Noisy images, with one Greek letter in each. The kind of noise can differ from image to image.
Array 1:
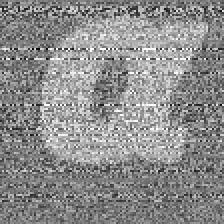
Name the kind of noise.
rows of uneven size
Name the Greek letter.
alpha
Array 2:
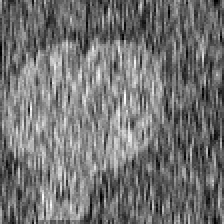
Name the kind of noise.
streaked along the columns
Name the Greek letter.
phi
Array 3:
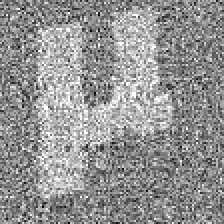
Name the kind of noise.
low rank plus noise
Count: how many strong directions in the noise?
five to eight
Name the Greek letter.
mu
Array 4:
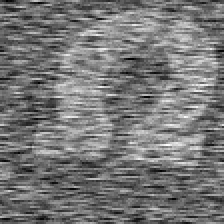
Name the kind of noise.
streaked along the rows
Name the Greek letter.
omega
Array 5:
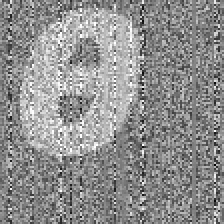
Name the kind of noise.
columns of uneven size
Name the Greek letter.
theta
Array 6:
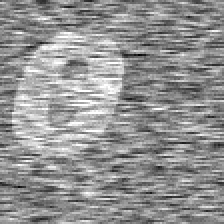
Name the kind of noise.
streaked along the rows
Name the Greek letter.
theta
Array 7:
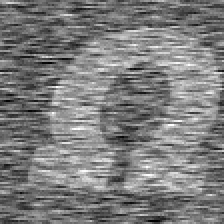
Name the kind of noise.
streaked along the rows
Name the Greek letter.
omega
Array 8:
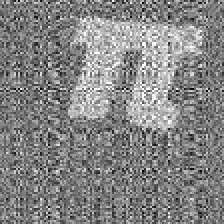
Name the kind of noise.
low rank plus noise
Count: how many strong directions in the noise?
two
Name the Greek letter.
pi
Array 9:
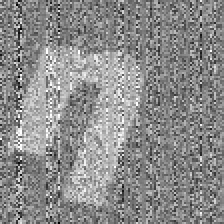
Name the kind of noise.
columns of uneven size
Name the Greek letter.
eta
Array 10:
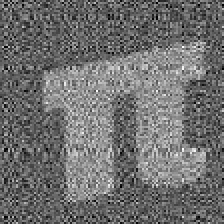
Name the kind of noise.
low rank plus noise
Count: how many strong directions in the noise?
two
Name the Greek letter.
pi
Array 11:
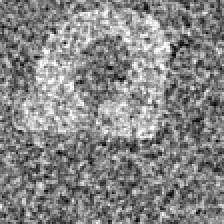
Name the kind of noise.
blotchy
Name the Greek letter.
omega
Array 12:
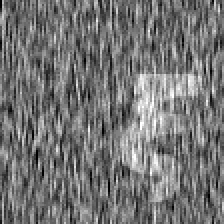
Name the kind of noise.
streaked along the columns
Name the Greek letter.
xi
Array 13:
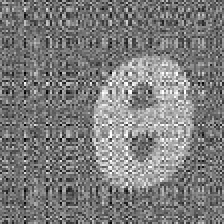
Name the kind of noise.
low rank plus noise
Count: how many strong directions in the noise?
one
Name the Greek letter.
theta
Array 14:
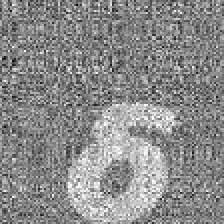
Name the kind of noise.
low rank plus noise
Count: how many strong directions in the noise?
three or four
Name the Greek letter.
delta
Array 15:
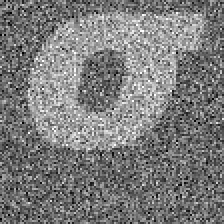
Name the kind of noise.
independent entries
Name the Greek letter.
sigma
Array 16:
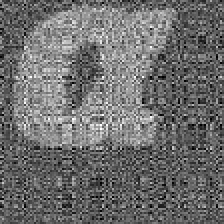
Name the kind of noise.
low rank plus noise
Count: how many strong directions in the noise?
two
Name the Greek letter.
alpha
